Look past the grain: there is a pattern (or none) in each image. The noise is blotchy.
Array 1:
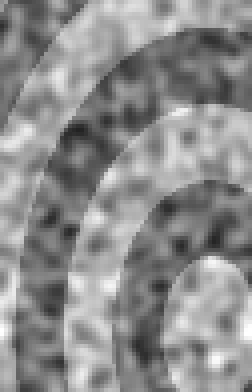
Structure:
rings round one point
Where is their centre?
bottom right
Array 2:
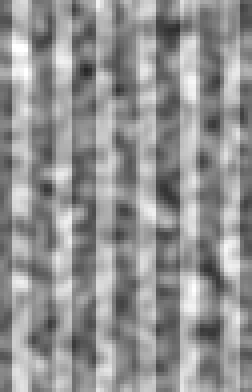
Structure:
vertical stripes
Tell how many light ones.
6
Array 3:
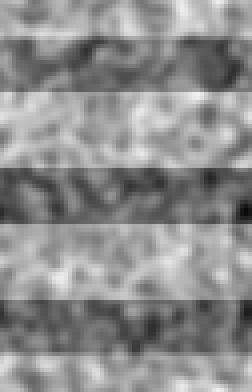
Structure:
horizontal stripes
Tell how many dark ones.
3
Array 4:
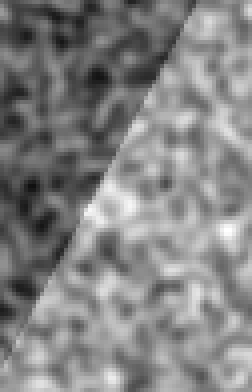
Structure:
a sharp edge
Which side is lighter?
bottom right
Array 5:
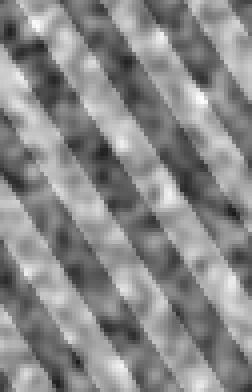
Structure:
diagonal stripes
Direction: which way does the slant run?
top left to bottom right
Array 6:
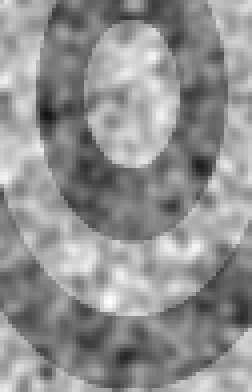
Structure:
rings round one point
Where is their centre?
top middle
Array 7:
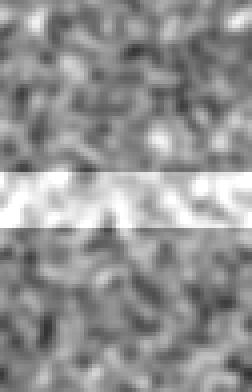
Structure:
one horizontal stripe
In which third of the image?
middle
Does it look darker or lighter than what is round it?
lighter
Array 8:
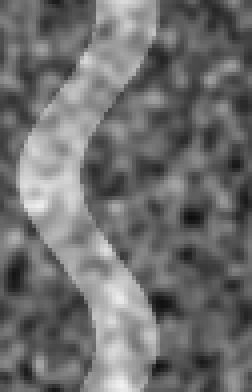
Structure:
a wavy band
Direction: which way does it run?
top to bottom
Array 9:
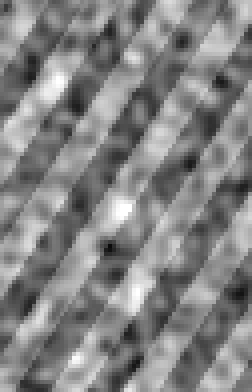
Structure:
diagonal stripes
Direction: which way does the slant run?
bottom left to top right
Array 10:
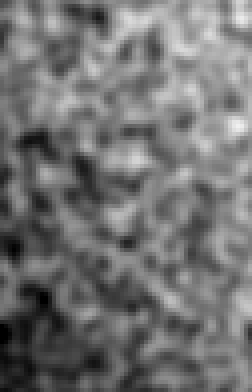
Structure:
a smooth slope
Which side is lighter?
top right
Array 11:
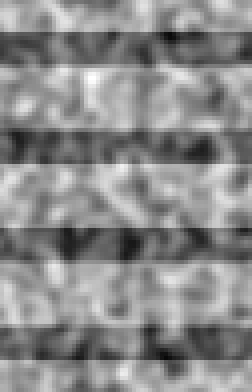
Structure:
horizontal stripes
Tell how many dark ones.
4
